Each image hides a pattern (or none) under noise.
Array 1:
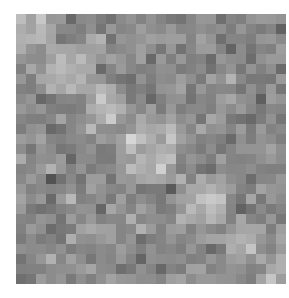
blocks along the diagonal
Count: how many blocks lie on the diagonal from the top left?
7
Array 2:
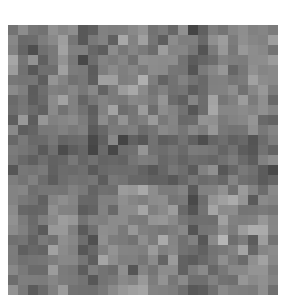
bands of rows crossing bands of columns
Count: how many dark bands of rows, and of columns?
1 and 3
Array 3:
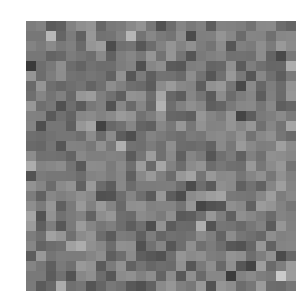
only noise
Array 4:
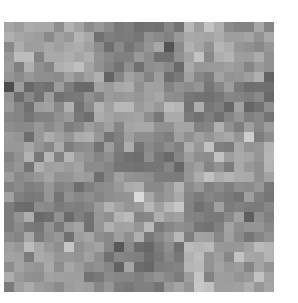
a checkerboard
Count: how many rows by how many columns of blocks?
5 by 3
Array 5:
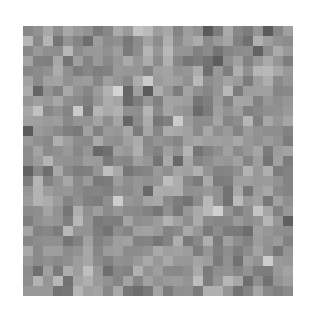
only noise
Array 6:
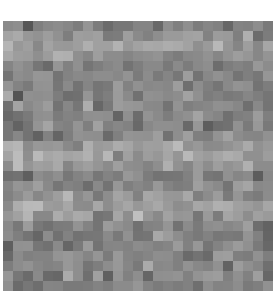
bands of rows
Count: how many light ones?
3
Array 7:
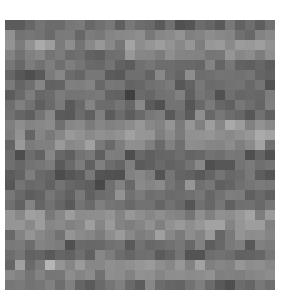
bands of rows
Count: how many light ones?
4
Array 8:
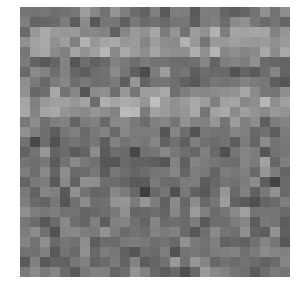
bands of rows
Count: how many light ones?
2
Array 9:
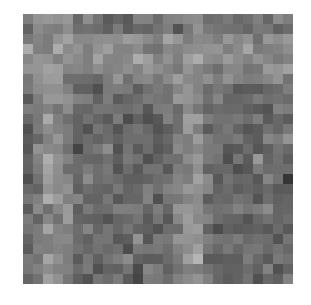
bands of rows crossing bands of columns
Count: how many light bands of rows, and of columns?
1 and 2
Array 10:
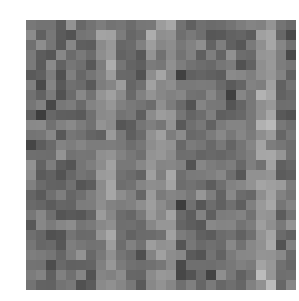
bands of columns
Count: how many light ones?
3
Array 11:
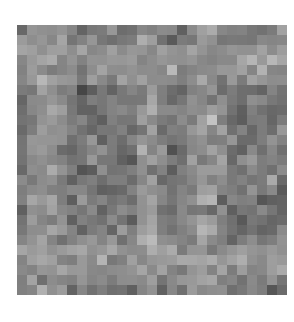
bands of rows crossing bands of columns
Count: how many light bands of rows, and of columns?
2 and 3
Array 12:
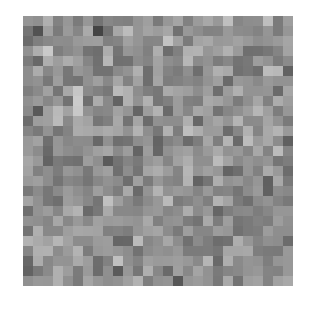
only noise
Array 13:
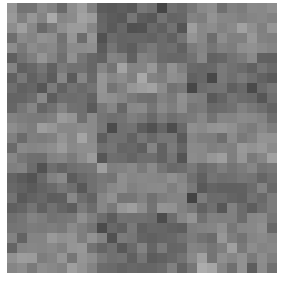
a checkerboard
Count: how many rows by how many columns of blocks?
5 by 3
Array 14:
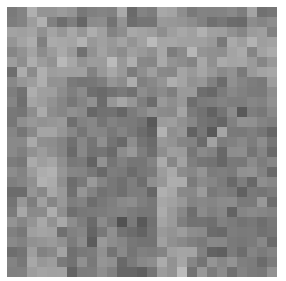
bands of rows crossing bands of columns
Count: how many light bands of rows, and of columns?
1 and 2
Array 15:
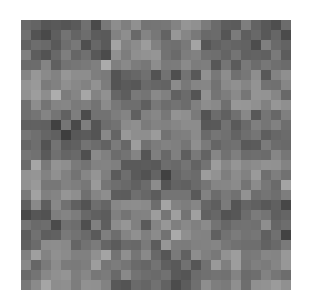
a checkerboard
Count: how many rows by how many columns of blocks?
6 by 3
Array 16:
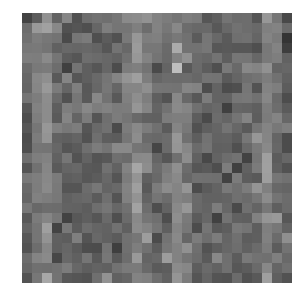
bands of columns
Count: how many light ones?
4
